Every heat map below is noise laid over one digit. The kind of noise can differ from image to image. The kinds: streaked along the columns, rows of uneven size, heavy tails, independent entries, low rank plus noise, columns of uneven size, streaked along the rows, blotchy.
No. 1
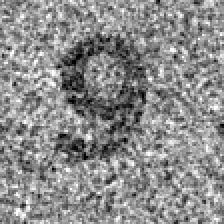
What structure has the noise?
blotchy
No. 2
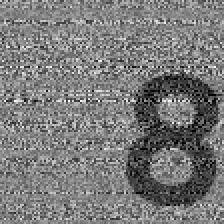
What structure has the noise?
rows of uneven size
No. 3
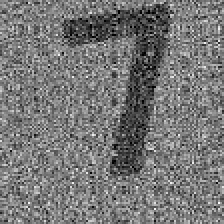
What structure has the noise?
low rank plus noise
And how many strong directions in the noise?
three or four
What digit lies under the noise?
7
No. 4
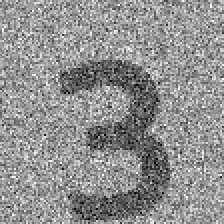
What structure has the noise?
independent entries
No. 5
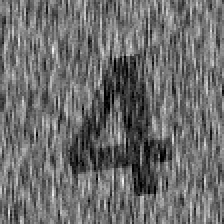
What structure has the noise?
streaked along the columns
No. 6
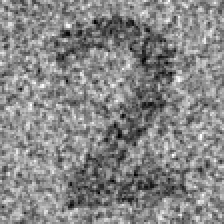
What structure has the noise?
blotchy
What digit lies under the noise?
2
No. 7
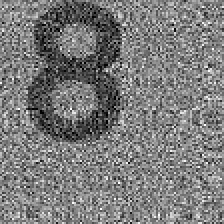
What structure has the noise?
low rank plus noise
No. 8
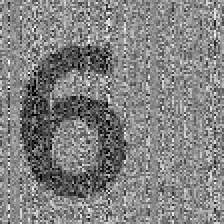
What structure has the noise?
columns of uneven size
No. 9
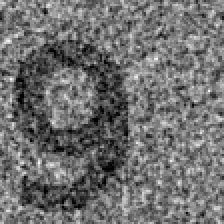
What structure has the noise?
blotchy
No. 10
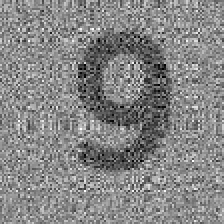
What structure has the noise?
low rank plus noise
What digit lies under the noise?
9
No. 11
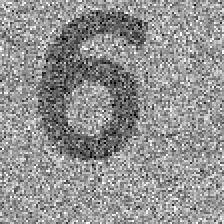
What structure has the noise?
independent entries
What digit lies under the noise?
6
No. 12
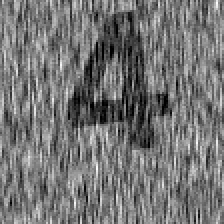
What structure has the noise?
streaked along the columns
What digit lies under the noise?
4
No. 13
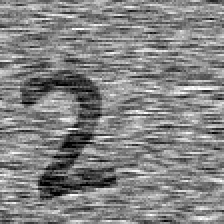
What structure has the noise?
streaked along the rows
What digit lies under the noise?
2
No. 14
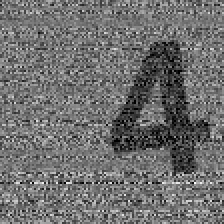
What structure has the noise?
rows of uneven size
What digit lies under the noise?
4
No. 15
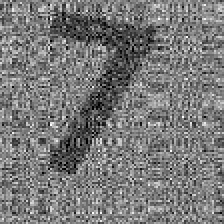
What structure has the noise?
low rank plus noise
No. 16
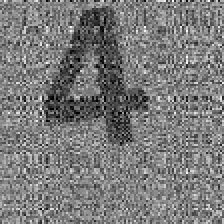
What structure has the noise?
low rank plus noise
